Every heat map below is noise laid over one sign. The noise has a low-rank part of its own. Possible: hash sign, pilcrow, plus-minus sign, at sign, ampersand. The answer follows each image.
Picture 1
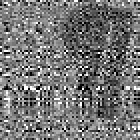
pilcrow
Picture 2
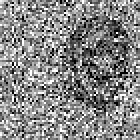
at sign
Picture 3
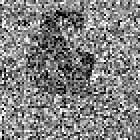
ampersand
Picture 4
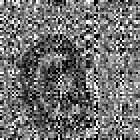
at sign
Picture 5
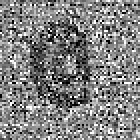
at sign
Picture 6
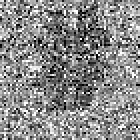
hash sign
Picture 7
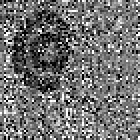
at sign
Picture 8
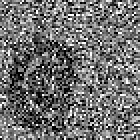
at sign
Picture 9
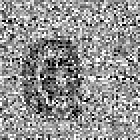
at sign
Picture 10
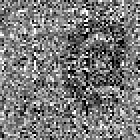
at sign
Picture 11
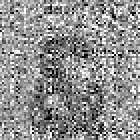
ampersand
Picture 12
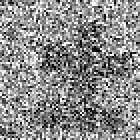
plus-minus sign
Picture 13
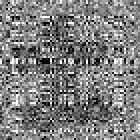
plus-minus sign
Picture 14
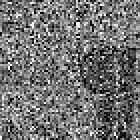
pilcrow
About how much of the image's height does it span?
two thirds
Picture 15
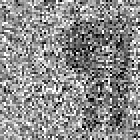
pilcrow
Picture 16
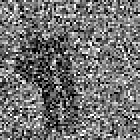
pilcrow
